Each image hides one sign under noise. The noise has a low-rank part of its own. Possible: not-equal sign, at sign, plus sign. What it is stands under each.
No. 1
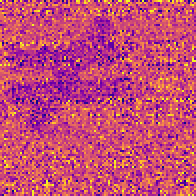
not-equal sign
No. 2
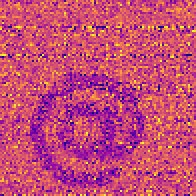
at sign
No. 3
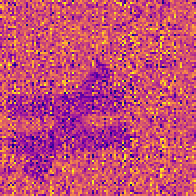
not-equal sign
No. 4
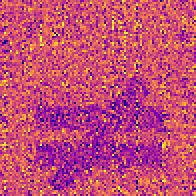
not-equal sign
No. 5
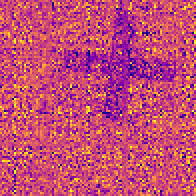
plus sign
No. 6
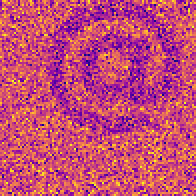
at sign
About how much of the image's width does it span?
two thirds
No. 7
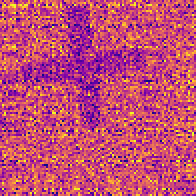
plus sign
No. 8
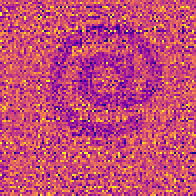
at sign
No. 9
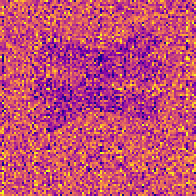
not-equal sign
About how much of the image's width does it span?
two thirds
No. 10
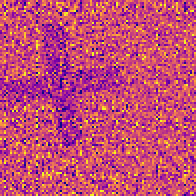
plus sign
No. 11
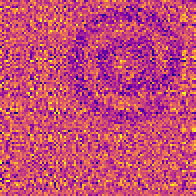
at sign
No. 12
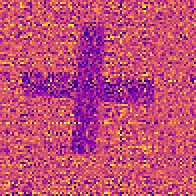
plus sign
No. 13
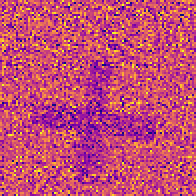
plus sign
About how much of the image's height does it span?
two thirds
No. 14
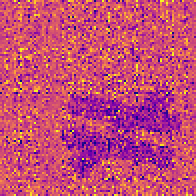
not-equal sign
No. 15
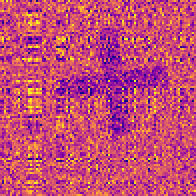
plus sign
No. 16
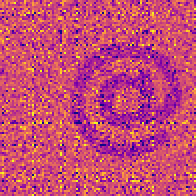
at sign
